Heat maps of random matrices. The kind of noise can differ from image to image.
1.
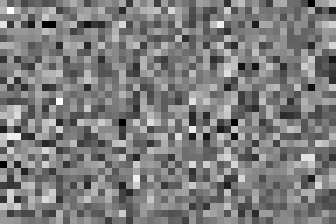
low rank plus noise
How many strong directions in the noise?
three or four
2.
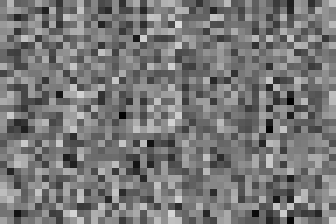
low rank plus noise
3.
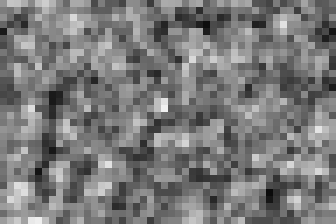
blotchy
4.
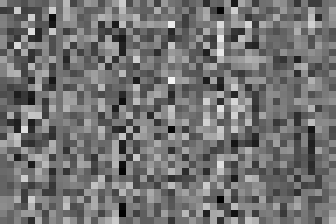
columns of uneven size
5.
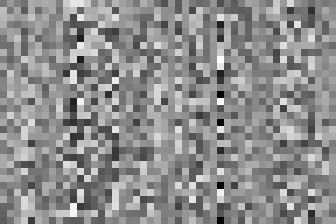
columns of uneven size
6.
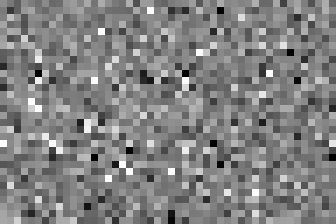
heavy tails
